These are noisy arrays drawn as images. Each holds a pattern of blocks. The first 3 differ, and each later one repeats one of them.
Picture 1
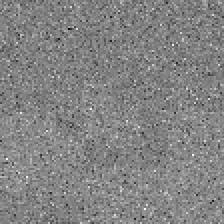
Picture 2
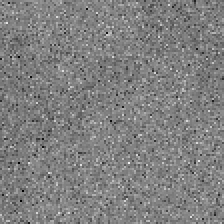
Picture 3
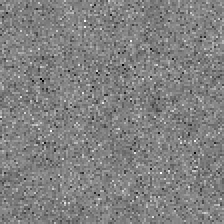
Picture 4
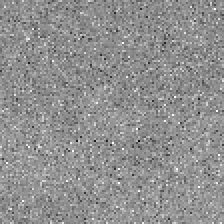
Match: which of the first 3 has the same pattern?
1
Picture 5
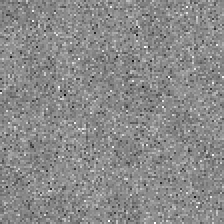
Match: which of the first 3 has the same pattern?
3
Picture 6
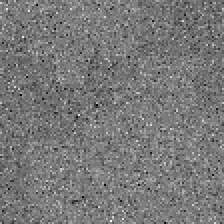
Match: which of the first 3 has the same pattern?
2
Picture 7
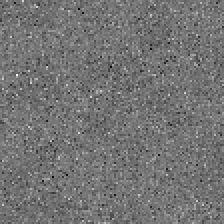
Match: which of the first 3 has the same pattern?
3
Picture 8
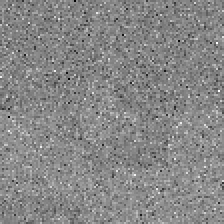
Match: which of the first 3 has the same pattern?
1
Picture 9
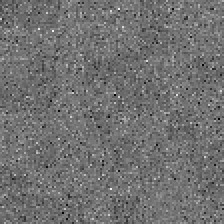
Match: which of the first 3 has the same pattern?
3
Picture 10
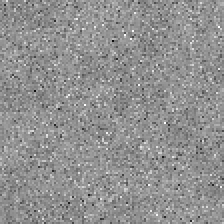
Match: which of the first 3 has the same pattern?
3
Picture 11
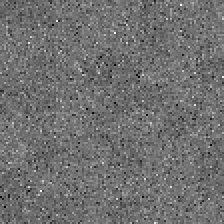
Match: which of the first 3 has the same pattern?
3
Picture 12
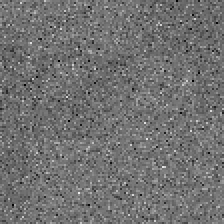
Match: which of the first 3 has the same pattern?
2
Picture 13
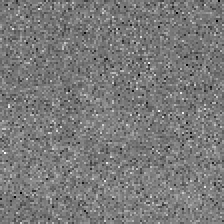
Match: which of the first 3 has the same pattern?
1
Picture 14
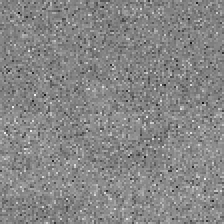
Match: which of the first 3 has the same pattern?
1
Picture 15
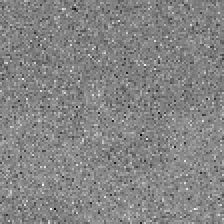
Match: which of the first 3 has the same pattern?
1
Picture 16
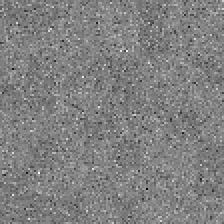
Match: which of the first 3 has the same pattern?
3
